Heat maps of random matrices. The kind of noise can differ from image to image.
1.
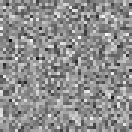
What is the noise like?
independent entries
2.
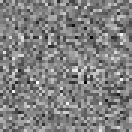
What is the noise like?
low rank plus noise
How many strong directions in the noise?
three or four
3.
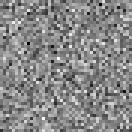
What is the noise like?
independent entries
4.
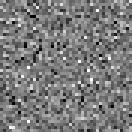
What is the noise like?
heavy tails
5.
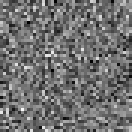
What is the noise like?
low rank plus noise
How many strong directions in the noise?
one
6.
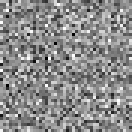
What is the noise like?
low rank plus noise
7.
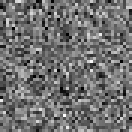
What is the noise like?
low rank plus noise
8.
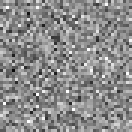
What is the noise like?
independent entries
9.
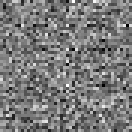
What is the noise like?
low rank plus noise
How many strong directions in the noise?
one
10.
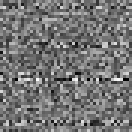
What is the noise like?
rows of uneven size
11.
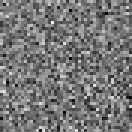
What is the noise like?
independent entries
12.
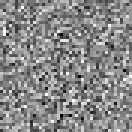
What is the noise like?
independent entries
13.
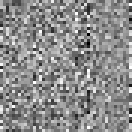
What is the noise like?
columns of uneven size
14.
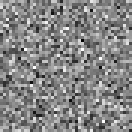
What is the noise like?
independent entries
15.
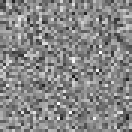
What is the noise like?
low rank plus noise
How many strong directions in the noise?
five to eight
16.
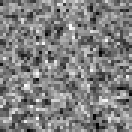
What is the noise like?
blotchy
